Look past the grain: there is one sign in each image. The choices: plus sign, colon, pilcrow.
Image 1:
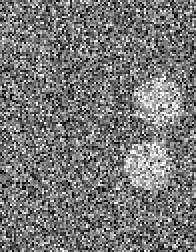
colon
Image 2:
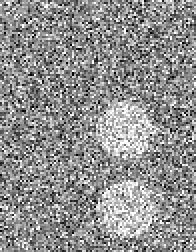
colon
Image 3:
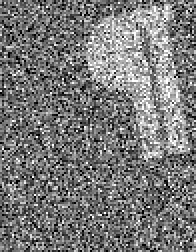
pilcrow
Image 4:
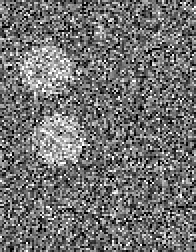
colon
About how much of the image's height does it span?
half
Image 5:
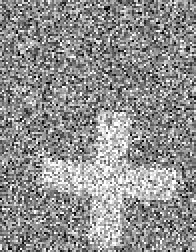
plus sign
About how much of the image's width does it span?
two thirds
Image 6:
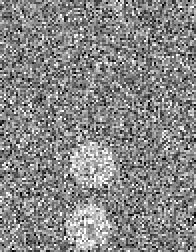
colon
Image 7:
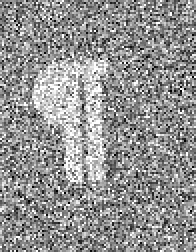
pilcrow
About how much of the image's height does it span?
half
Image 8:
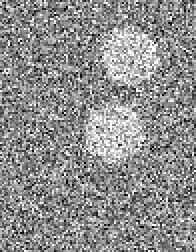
colon
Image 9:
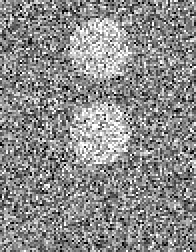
colon
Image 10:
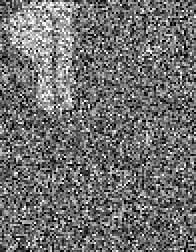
pilcrow
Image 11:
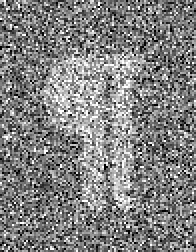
pilcrow
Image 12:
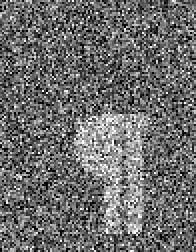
pilcrow
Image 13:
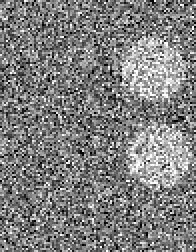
colon
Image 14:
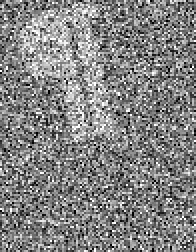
pilcrow
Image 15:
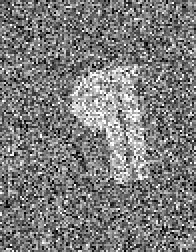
pilcrow
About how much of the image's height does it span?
half
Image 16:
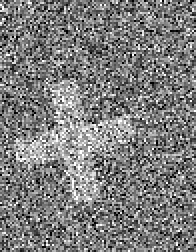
plus sign
